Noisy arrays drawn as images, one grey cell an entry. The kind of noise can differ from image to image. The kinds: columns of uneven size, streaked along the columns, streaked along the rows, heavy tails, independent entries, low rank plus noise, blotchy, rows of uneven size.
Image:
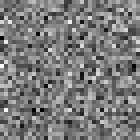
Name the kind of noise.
low rank plus noise
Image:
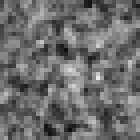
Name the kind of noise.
blotchy
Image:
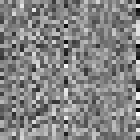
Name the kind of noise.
columns of uneven size
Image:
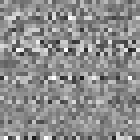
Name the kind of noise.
rows of uneven size
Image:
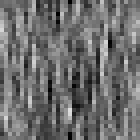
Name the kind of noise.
streaked along the columns
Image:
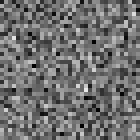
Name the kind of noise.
independent entries
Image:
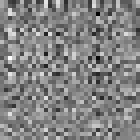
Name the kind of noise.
low rank plus noise
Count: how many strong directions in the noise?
two
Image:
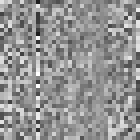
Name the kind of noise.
columns of uneven size
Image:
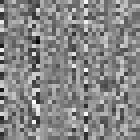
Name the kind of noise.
columns of uneven size
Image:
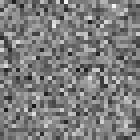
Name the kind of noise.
independent entries
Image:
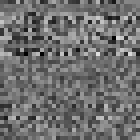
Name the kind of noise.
rows of uneven size
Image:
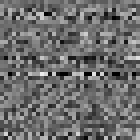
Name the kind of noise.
rows of uneven size
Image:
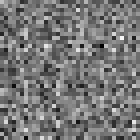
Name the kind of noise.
low rank plus noise
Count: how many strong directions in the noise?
three or four
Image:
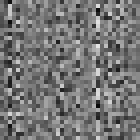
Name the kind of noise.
columns of uneven size
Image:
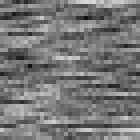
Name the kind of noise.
streaked along the rows
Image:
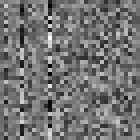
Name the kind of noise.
columns of uneven size
